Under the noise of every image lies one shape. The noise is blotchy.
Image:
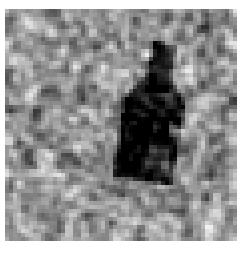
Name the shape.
bottle
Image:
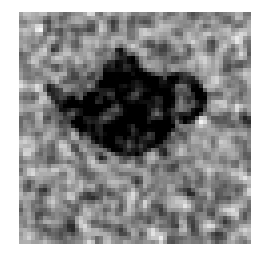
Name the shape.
teapot
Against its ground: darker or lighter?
darker
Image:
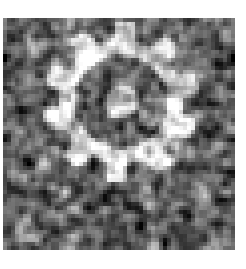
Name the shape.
gear
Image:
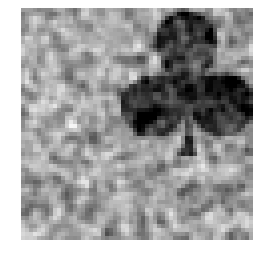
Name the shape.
club
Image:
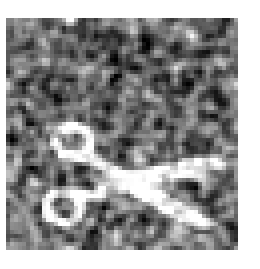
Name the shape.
pair of scissors
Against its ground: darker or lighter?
lighter
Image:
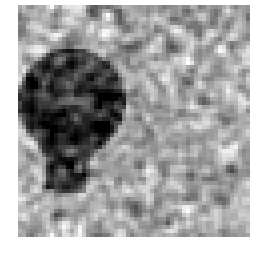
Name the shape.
light bulb
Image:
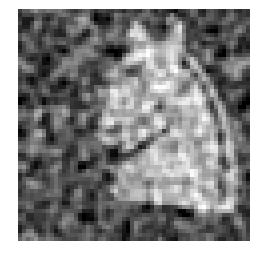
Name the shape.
chess knight
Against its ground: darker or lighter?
lighter
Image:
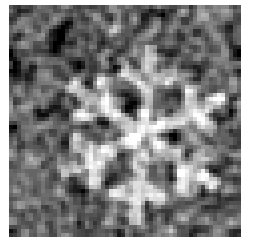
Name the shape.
snowflake
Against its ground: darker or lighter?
lighter
